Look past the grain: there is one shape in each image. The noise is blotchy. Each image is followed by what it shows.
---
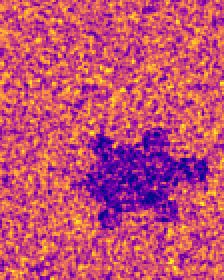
turtle
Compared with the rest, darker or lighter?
darker
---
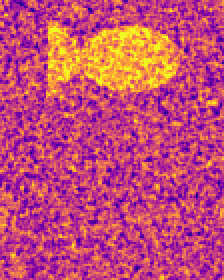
fish
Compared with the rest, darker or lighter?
lighter
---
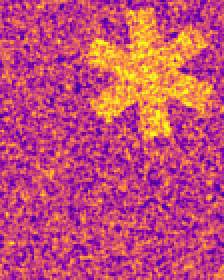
asterisk
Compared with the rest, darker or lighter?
lighter
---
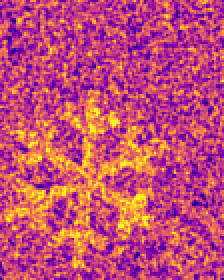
snowflake
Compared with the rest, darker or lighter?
lighter
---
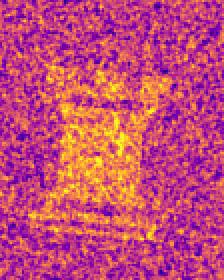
chess rook
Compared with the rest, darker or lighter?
lighter
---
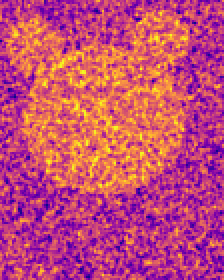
bear's head
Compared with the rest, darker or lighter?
lighter
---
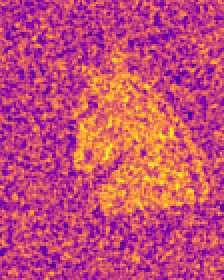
chess knight
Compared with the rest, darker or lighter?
lighter
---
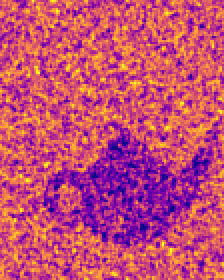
teapot
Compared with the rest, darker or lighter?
darker
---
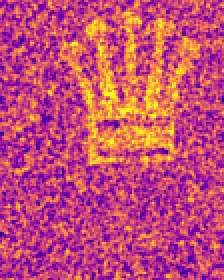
chess queen
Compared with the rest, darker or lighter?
lighter
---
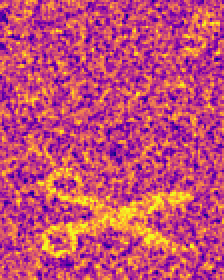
pair of scissors
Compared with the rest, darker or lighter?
lighter
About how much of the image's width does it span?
two thirds
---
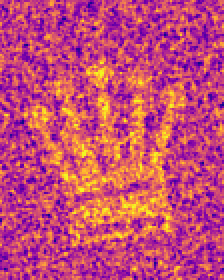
chess queen
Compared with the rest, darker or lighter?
lighter
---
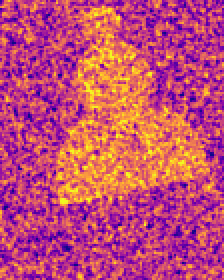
chess pawn
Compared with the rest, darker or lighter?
lighter
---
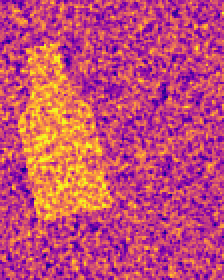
bottle
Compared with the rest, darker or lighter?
lighter
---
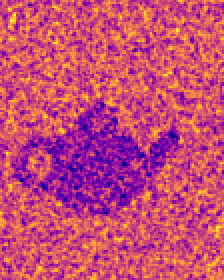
teapot
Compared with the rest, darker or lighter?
darker
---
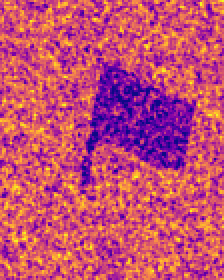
flag
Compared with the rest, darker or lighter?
darker
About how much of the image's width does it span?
half
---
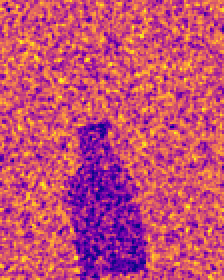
bottle
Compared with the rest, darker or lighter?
darker
